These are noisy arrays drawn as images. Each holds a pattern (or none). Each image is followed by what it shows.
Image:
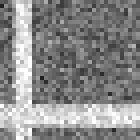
bands of rows crossing bands of columns
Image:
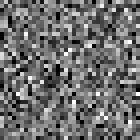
only noise
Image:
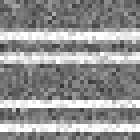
bands of rows
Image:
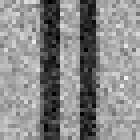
bands of columns
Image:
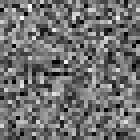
only noise
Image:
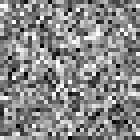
only noise
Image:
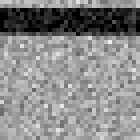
one band of rows
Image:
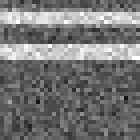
bands of rows
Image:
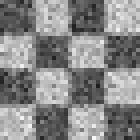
a checkerboard
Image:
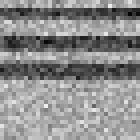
bands of rows
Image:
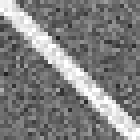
a diagonal band
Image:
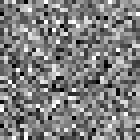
only noise
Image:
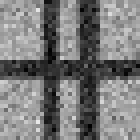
bands of rows crossing bands of columns
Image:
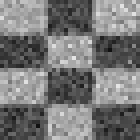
a checkerboard
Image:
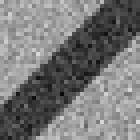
a diagonal band
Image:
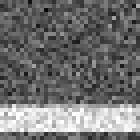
one band of rows
